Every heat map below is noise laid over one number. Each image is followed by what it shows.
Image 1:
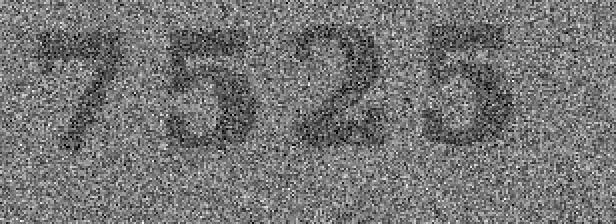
7525
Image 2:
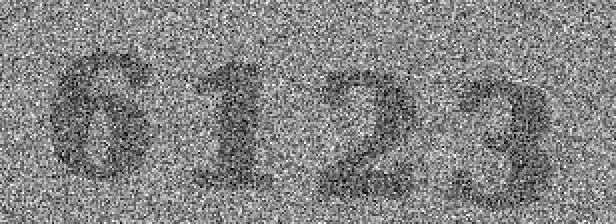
6123
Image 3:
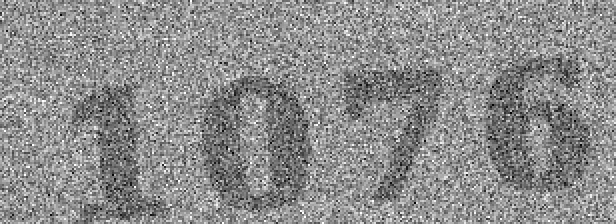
1076
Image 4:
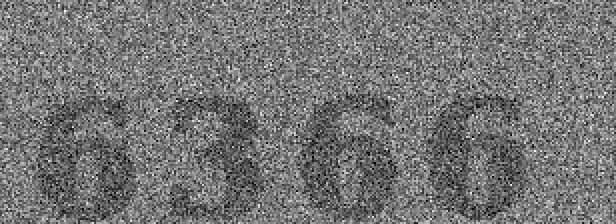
6366
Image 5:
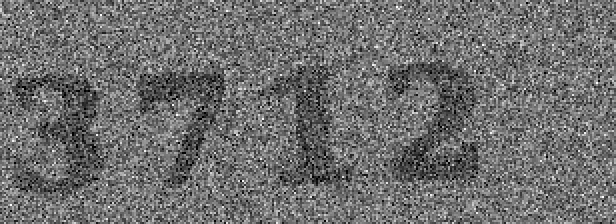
3712
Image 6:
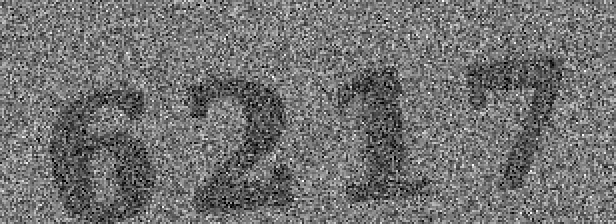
6217
